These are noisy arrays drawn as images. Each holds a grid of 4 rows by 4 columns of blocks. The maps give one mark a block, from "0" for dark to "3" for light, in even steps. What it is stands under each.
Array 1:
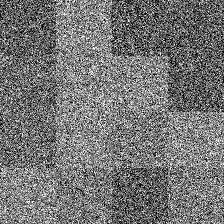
0300
1330
1323
3202
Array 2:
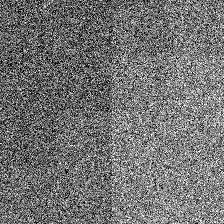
0012
0023
0133
1133
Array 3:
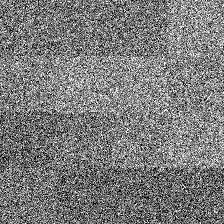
1113
2332
0123
1000
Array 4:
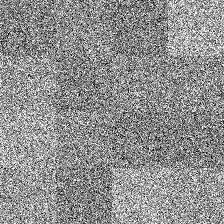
0103
2011
3100
2032
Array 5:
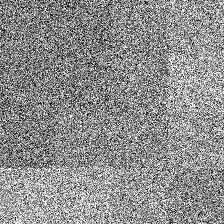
0012
0013
0112
3321
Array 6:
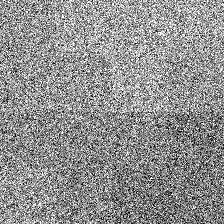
2333
2232
1110
2100
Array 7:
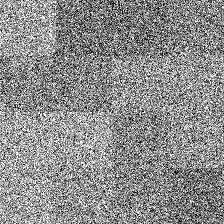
3001
1122
3312
3210
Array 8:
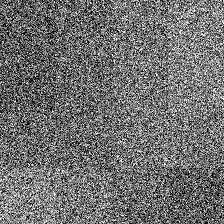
0123
0123
1122
3210
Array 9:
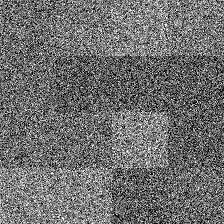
1232
1000
1130
3301
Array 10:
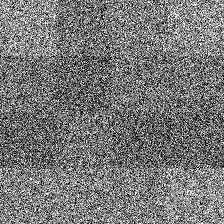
3123
1011
0100
2223
